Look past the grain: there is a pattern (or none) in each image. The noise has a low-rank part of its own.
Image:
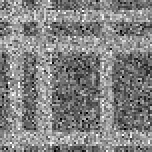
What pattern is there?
bands of rows crossing bands of columns
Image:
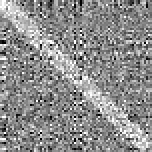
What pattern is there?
a diagonal band
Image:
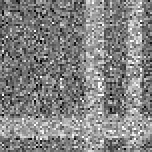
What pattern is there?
bands of rows crossing bands of columns
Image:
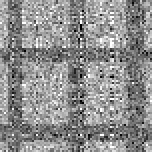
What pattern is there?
bands of rows crossing bands of columns
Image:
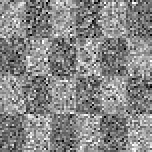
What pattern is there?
a checkerboard
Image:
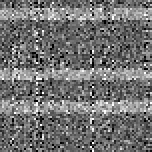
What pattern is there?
bands of rows
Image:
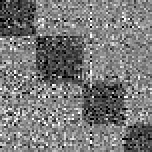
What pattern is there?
blocks along the diagonal
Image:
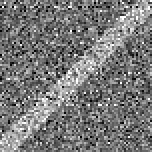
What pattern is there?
a diagonal band
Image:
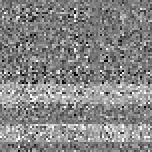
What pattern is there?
bands of rows
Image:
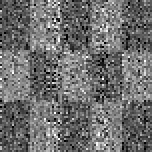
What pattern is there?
a checkerboard
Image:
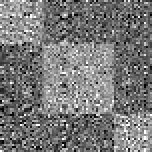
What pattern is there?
blocks along the diagonal
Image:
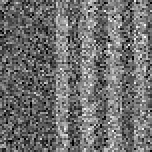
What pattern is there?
bands of columns
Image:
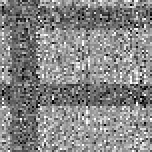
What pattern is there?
bands of rows crossing bands of columns
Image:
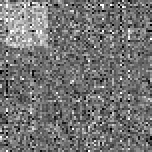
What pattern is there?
one block
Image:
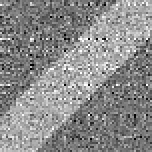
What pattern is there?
a diagonal band
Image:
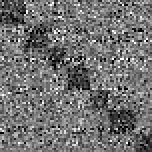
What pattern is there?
blocks along the diagonal
